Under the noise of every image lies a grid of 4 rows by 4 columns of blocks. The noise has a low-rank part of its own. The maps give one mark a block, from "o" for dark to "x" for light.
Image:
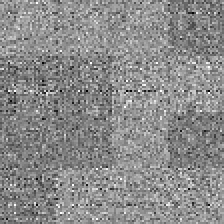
xxxo
ooxx
ooxo
oxxx
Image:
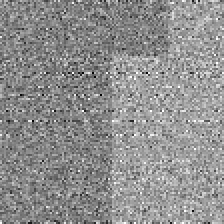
ooox
ooxx
ooxx
ooxx
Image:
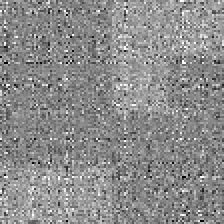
ooxx
ooxo
oooo
xxoo
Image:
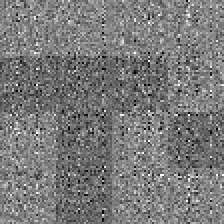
xxxx
ooox
xoxo
xoxx
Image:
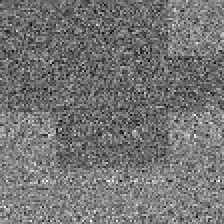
ooox
oooo
xoox
xxxx
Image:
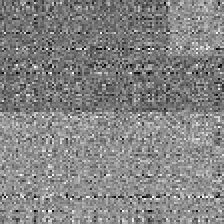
ooox
oooo
xxxx
xxxx
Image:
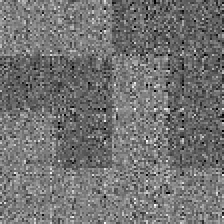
xxoo
ooxo
xoxo
xxxx
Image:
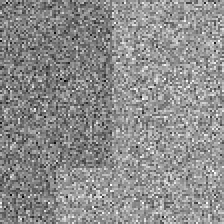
ooxx
ooxx
ooxx
oxxx
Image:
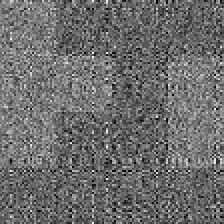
xooo
xxox
xoox
oooo
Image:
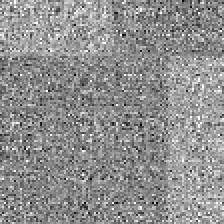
xxoo
ooox
ooox
ooox
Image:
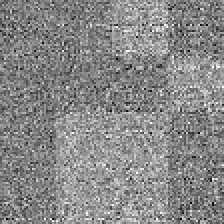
ooxo
ooox
oxxo
oxxo
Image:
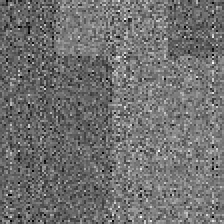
oxxo
ooxx
ooxx
ooxx
